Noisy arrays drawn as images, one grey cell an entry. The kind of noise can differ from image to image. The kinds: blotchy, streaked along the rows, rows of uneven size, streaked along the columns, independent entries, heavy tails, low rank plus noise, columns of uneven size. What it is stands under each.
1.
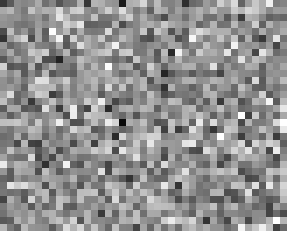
independent entries
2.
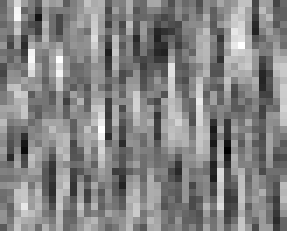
streaked along the columns
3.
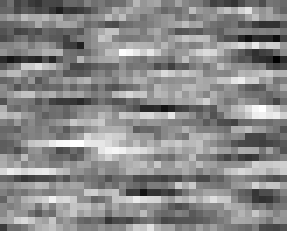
streaked along the rows
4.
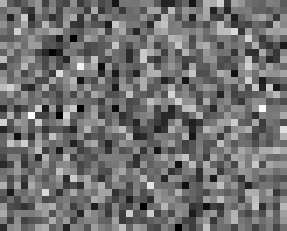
independent entries
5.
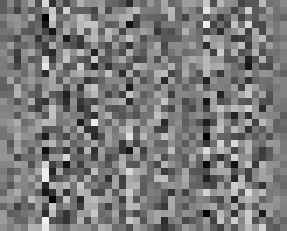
columns of uneven size
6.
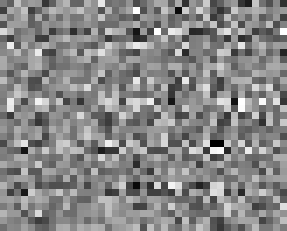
low rank plus noise
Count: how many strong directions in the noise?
three or four
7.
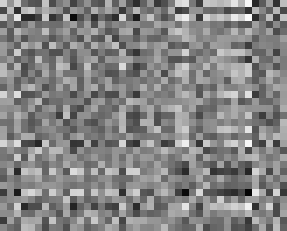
low rank plus noise
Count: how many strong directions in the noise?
one
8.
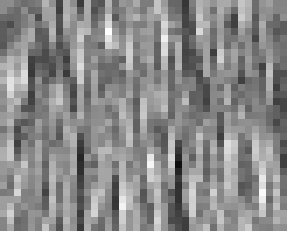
streaked along the columns
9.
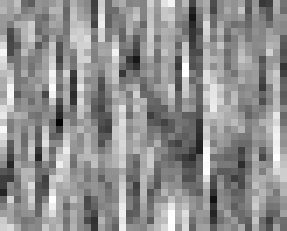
streaked along the columns
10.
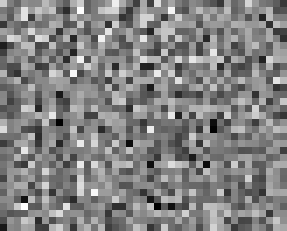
low rank plus noise
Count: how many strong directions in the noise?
five to eight
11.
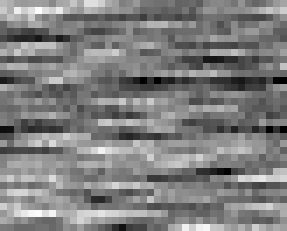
streaked along the rows
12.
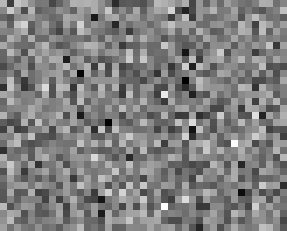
low rank plus noise
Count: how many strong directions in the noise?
five to eight
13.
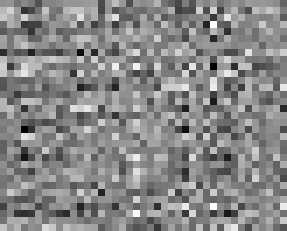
low rank plus noise
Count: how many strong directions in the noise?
three or four
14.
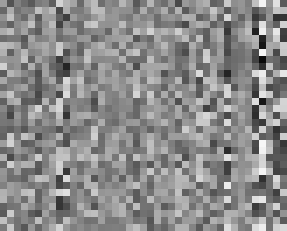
columns of uneven size
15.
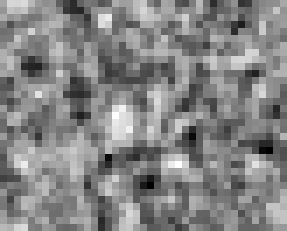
blotchy
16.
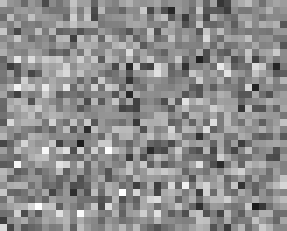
low rank plus noise
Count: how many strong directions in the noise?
five to eight
